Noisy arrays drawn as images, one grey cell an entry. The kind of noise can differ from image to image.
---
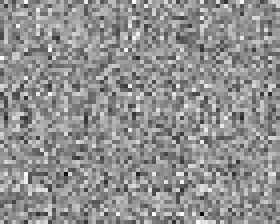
low rank plus noise
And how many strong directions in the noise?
three or four
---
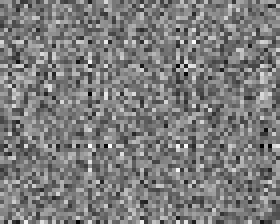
low rank plus noise
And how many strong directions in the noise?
one
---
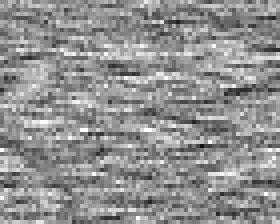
streaked along the rows
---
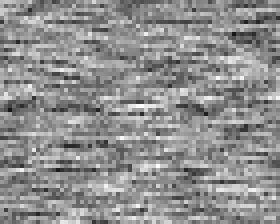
streaked along the rows
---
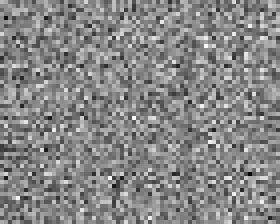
low rank plus noise
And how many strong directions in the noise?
one
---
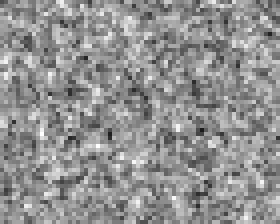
blotchy
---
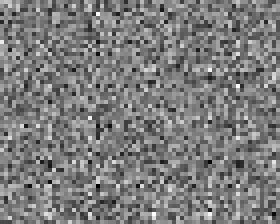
low rank plus noise
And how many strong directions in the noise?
two
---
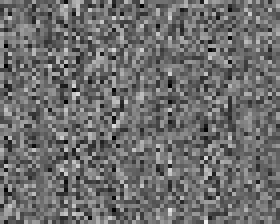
columns of uneven size
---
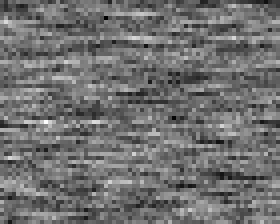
streaked along the rows
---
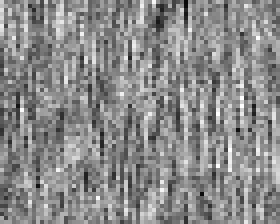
streaked along the columns
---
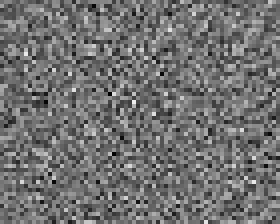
low rank plus noise
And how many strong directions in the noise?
three or four
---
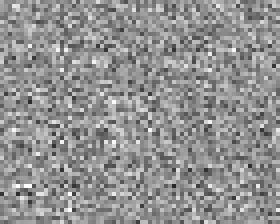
low rank plus noise
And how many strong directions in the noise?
two
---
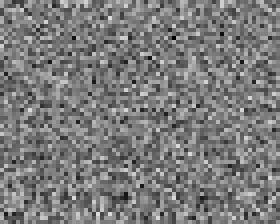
low rank plus noise
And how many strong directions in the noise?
one
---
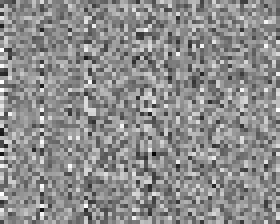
columns of uneven size
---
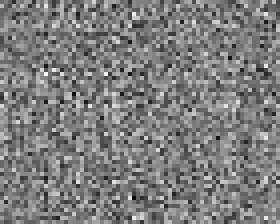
low rank plus noise
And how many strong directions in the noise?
three or four
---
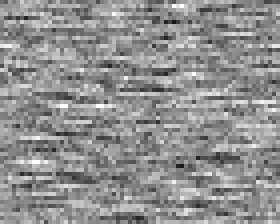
streaked along the rows
